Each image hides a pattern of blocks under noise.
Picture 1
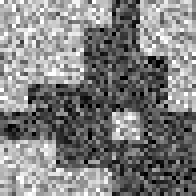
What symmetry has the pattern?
mirrored about the diagonal from the top left
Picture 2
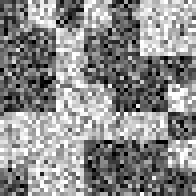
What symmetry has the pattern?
mirrored about the diagonal from the bottom left
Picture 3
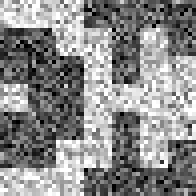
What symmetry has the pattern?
top and bottom mirror each other
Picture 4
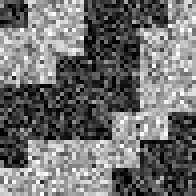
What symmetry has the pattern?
mirrored about the diagonal from the top left
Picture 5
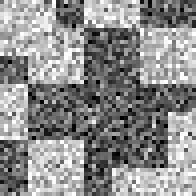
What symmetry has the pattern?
mirrored about the diagonal from the top left
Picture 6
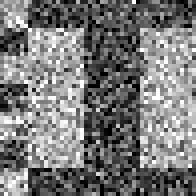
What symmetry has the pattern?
top and bottom mirror each other
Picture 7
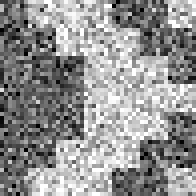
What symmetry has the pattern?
top and bottom mirror each other
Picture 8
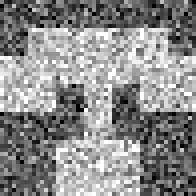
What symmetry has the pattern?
left and right mirror each other
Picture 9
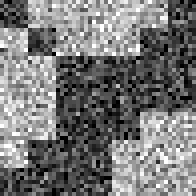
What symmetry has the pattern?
mirrored about the diagonal from the top left
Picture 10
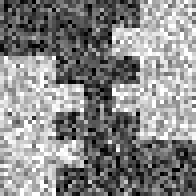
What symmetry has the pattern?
the same after a half turn
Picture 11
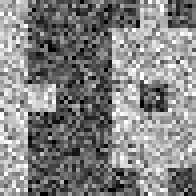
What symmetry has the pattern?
top and bottom mirror each other
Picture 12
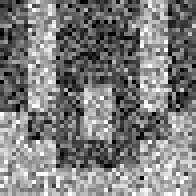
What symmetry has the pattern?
left and right mirror each other
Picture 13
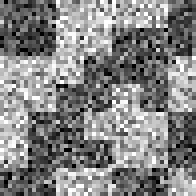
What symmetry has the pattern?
mirrored about the diagonal from the top left
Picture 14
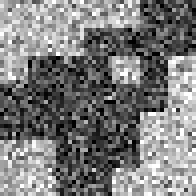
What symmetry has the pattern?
mirrored about the diagonal from the bottom left
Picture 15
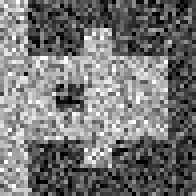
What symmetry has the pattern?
top and bottom mirror each other
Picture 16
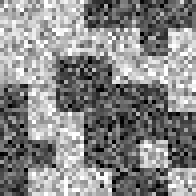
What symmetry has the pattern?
mirrored about the diagonal from the top left
